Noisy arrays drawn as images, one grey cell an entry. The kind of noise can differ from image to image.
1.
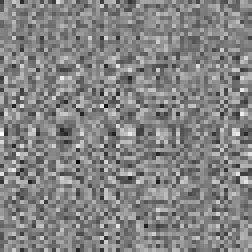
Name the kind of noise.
low rank plus noise
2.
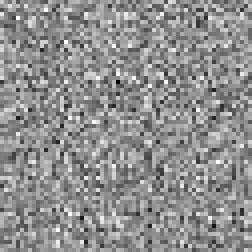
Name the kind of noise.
low rank plus noise
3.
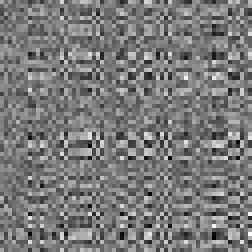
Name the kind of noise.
low rank plus noise
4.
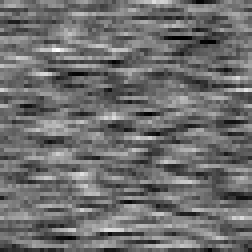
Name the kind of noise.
streaked along the rows
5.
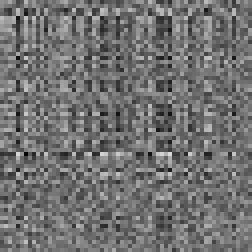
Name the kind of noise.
low rank plus noise
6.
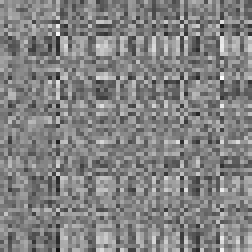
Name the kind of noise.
low rank plus noise
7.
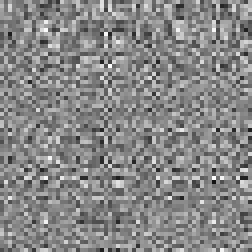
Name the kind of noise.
low rank plus noise
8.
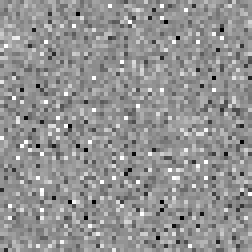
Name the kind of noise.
heavy tails
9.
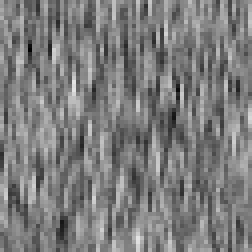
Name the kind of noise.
streaked along the columns
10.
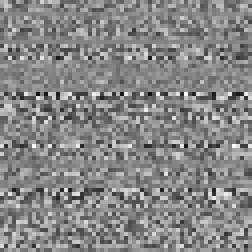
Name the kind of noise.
rows of uneven size
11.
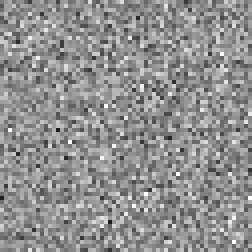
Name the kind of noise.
independent entries
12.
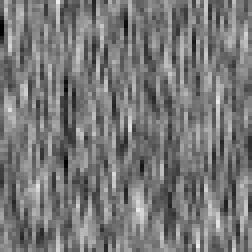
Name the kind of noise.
streaked along the columns
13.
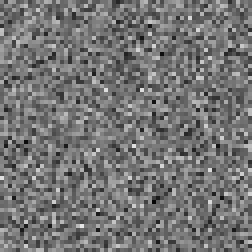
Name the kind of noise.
independent entries
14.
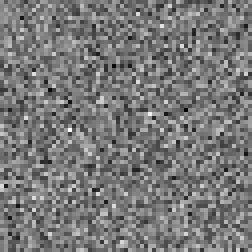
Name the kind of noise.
independent entries
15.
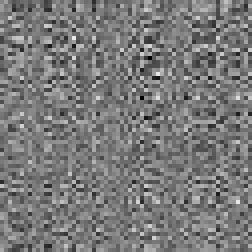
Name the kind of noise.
low rank plus noise
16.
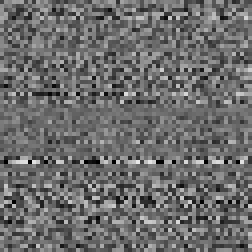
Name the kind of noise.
rows of uneven size
